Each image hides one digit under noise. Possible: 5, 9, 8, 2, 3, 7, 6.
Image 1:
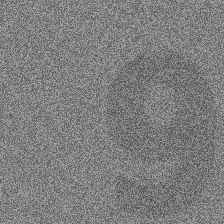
9
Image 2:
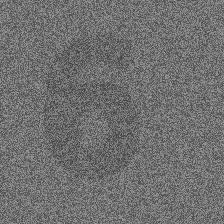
6
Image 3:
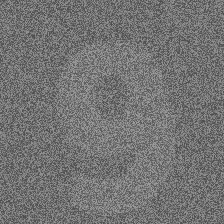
9
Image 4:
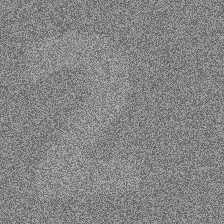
2
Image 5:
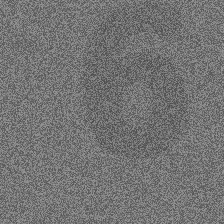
6
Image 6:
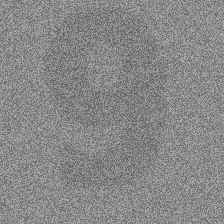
9
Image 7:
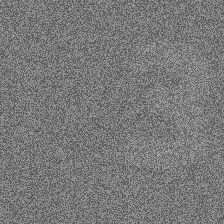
3
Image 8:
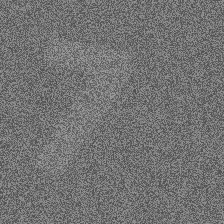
7
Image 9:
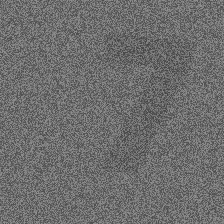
7
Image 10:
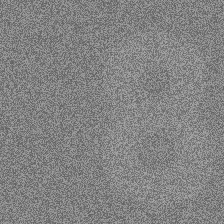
8
